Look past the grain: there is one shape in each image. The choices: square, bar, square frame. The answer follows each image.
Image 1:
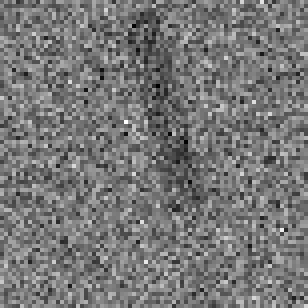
bar
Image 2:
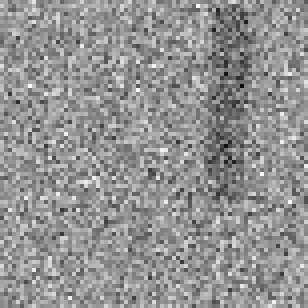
bar
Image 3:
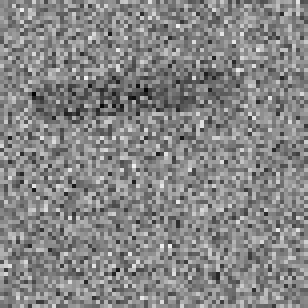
bar
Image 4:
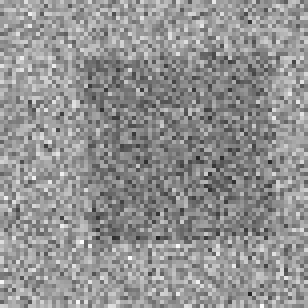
square
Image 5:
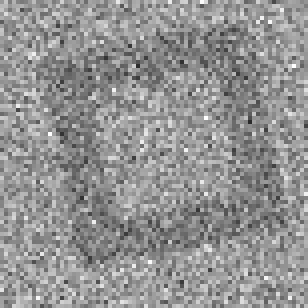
square frame
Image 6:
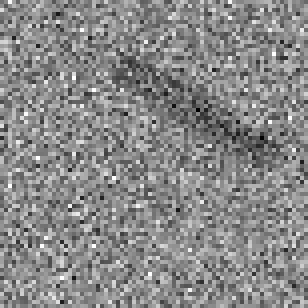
bar
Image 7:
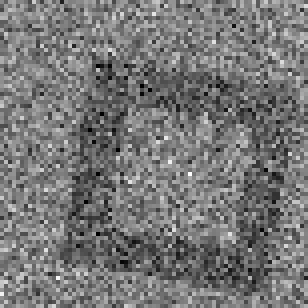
square frame
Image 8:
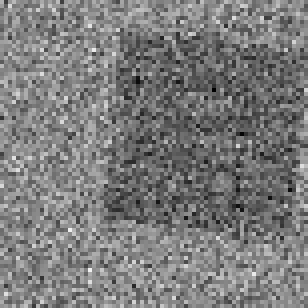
square
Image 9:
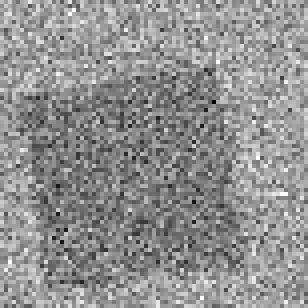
square
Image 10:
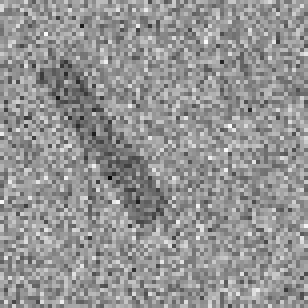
bar
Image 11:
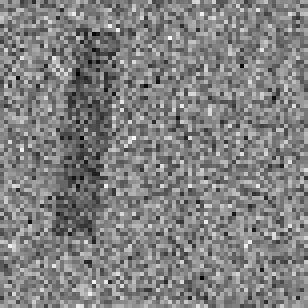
bar
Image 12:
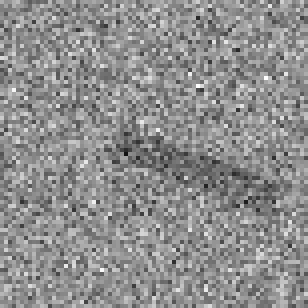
bar
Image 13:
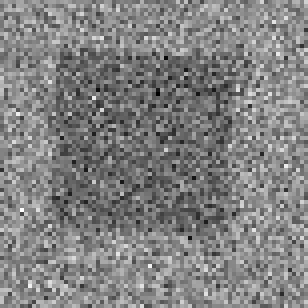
square
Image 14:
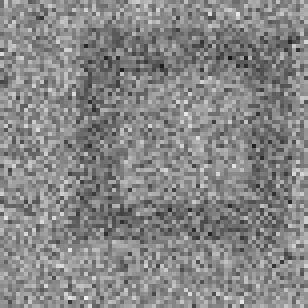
square frame
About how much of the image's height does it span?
two thirds
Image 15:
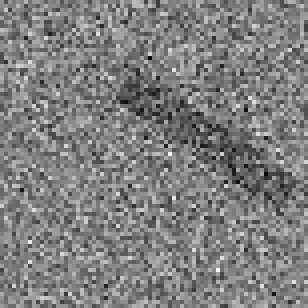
bar
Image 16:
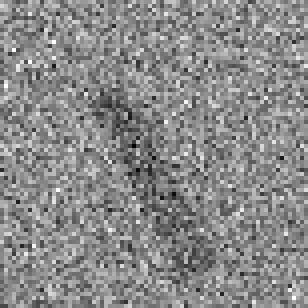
bar
